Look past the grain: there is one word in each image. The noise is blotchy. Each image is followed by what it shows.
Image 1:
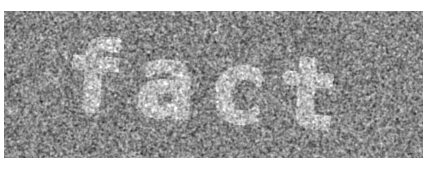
fact
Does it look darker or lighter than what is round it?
lighter
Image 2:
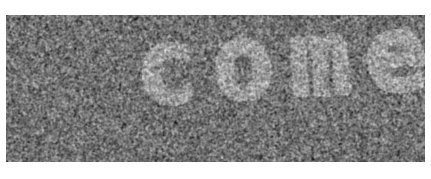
come
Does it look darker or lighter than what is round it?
lighter
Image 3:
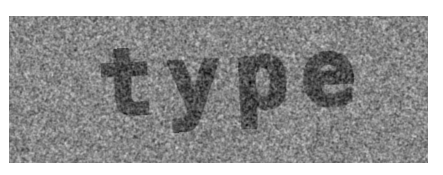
type
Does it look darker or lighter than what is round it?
darker
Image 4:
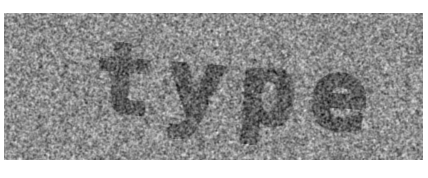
type
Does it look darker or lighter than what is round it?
darker
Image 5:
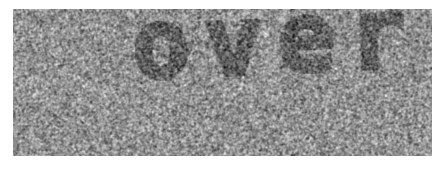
over
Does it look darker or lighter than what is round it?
darker
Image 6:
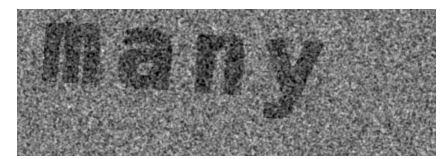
many
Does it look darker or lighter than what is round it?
darker
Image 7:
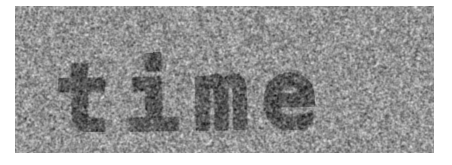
time
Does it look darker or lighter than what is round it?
darker
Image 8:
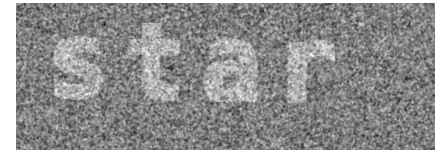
star
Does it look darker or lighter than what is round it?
lighter
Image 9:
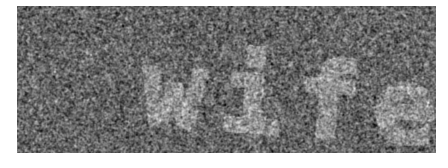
wife
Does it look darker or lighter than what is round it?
lighter
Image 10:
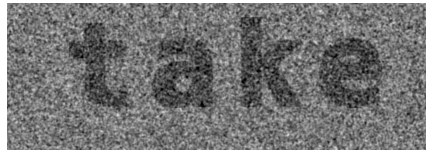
take
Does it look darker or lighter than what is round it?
darker
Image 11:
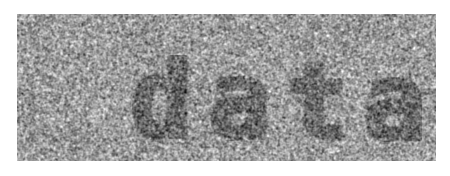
data
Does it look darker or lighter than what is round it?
darker
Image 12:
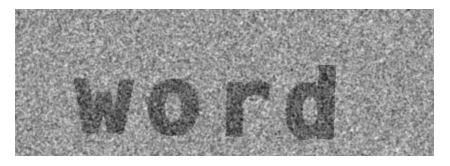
word
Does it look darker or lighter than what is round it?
darker
